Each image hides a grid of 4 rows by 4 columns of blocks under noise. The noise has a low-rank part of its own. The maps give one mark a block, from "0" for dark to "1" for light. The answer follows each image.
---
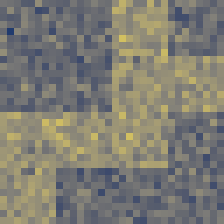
0010
0011
1110
1000
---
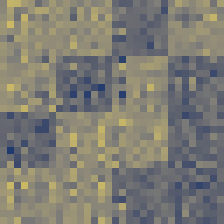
1101
1010
0110
1100
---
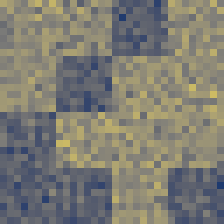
1101
1011
0111
0010
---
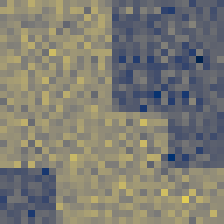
1100
1100
1110
0111
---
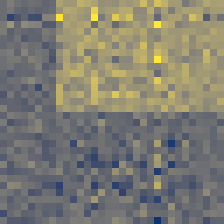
0111
0111
0000
0000
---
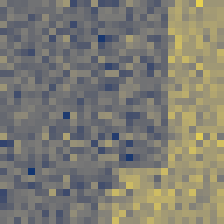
0001
0001
0001
0011
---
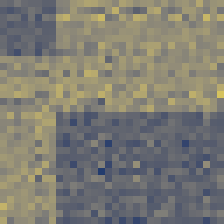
0111
1111
1000
1000
